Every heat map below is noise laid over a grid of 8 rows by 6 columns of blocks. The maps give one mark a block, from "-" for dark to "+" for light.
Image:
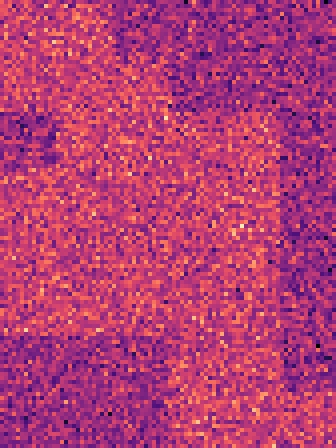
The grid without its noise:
++----
+++---
-++++-
+++++-
+++++-
+++++-
---++-
---+++
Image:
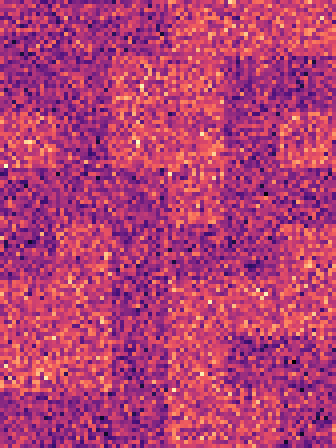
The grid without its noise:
---+++
--++--
+-++-+
---+--
-+---+
++-+++
++-+--
---++-
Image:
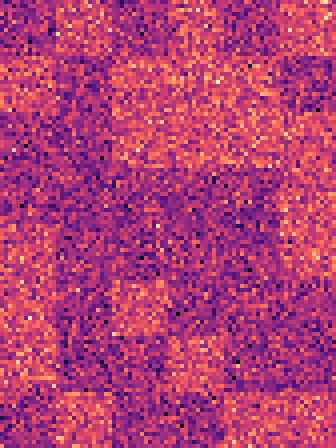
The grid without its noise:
-+-+-+
+-+++-
--++++
-----+
+----+
+-+---
+--+--
-+--++
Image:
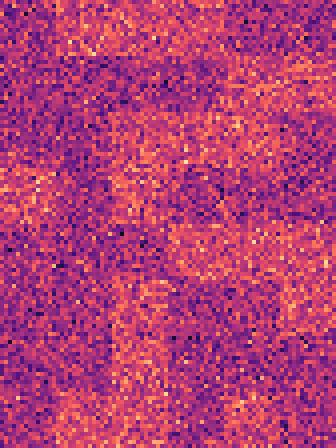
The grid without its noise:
-+++--
----++
--+++-
+-+---
---+++
--+--+
--+---
-++-+-
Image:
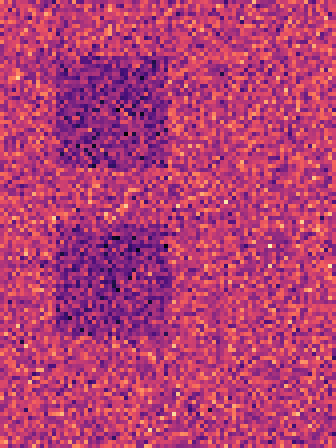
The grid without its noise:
++++++
+--+++
+--+++
++++++
+--+++
+--+++
++++++
++++++
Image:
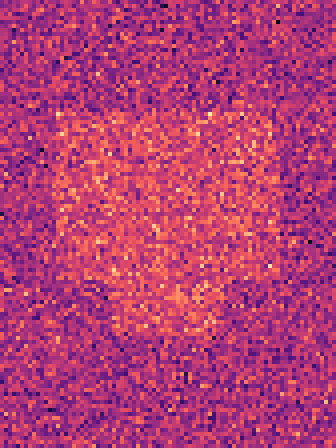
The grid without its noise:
------
------
-++++-
-++++-
-++++-
--++--
------
------
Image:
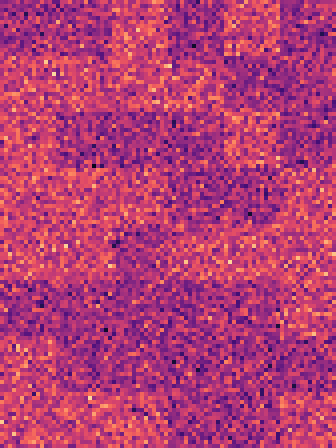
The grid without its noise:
--+-+-
++++--
+---+-
+++--+
++-+++
-----+
+-----
+++--+
